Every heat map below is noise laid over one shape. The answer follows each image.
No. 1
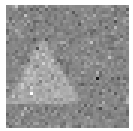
light triangle
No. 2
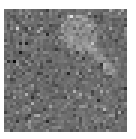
light lollipop
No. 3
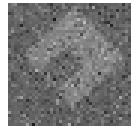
light square with a notch
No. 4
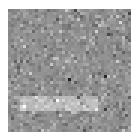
light bar
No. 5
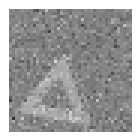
light triangle frame
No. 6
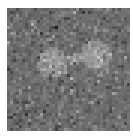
light dumbbell
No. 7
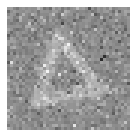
light triangle frame
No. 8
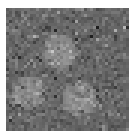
light three dots
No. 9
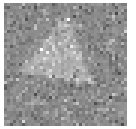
light triangle
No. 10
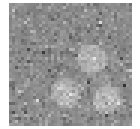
light three dots
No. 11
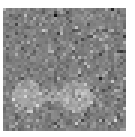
light dumbbell
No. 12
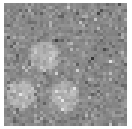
light three dots
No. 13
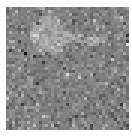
light lollipop
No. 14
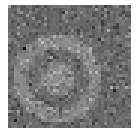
light bullseye
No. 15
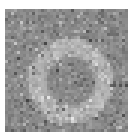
light ring
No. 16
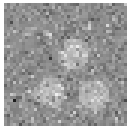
light three dots
